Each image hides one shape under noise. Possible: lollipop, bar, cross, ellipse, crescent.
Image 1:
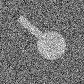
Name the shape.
lollipop
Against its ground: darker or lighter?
lighter
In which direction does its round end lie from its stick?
down and right
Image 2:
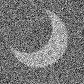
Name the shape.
crescent
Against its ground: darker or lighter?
lighter
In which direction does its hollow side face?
up and left
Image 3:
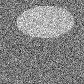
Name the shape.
ellipse
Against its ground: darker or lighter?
lighter
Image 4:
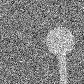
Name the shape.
lollipop
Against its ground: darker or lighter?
lighter
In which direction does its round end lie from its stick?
up
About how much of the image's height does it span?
two thirds
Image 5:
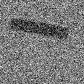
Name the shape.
bar
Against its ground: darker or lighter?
darker
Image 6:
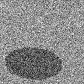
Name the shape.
ellipse
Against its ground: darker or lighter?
darker
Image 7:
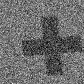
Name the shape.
cross
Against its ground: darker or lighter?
darker
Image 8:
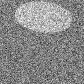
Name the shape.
ellipse
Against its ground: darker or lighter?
lighter
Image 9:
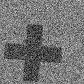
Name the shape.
cross
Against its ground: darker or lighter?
darker
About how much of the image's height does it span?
two thirds
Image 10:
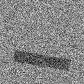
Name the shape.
bar
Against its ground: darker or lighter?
darker
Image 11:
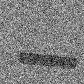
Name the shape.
bar
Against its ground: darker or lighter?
darker
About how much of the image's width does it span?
two thirds
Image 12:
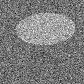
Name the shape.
ellipse
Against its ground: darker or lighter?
lighter
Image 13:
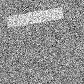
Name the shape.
bar
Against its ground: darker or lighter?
lighter
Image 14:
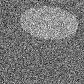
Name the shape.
ellipse
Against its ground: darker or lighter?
lighter
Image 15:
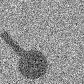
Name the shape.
lollipop
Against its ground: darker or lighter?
darker
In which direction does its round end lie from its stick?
down and right
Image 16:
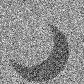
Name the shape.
crescent
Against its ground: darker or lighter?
darker
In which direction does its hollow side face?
up and left
